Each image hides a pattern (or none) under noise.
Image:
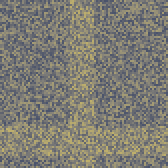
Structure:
bands of rows crossing bands of columns
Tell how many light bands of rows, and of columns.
1 and 1
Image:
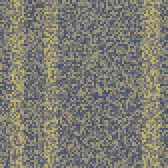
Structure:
bands of columns
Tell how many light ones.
3
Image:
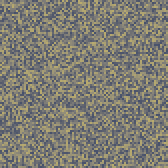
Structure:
only noise
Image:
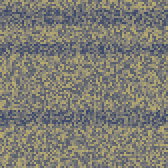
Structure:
bands of rows
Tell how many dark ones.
3
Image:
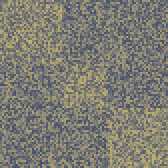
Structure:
blocks along the diagonal
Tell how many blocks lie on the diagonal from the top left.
3
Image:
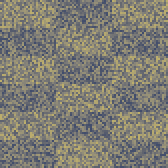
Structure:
a checkerboard
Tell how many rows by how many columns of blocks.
6 by 3
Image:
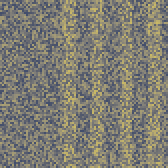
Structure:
bands of columns
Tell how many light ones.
4
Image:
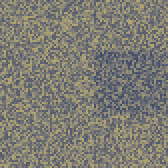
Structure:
one block
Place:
middle right
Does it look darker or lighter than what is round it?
darker
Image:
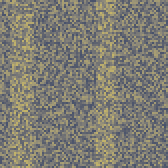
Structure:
bands of columns
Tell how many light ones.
2
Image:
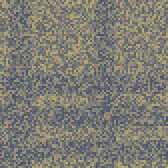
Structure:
bands of rows crossing bands of columns
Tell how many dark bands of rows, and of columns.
3 and 2
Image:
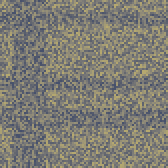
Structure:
bands of rows crossing bands of columns
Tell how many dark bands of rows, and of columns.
3 and 1
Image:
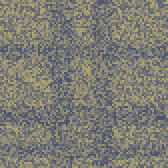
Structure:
bands of rows crossing bands of columns
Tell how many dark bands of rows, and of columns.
3 and 2
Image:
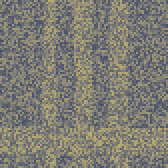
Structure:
bands of rows crossing bands of columns
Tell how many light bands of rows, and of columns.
1 and 3
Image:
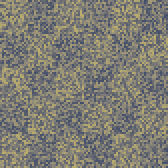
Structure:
a checkerboard
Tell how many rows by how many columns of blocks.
5 by 6
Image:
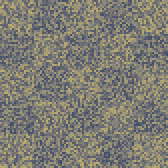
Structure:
a checkerboard
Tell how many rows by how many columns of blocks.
5 by 5
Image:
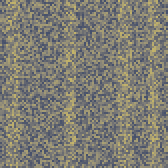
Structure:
bands of columns
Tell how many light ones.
4
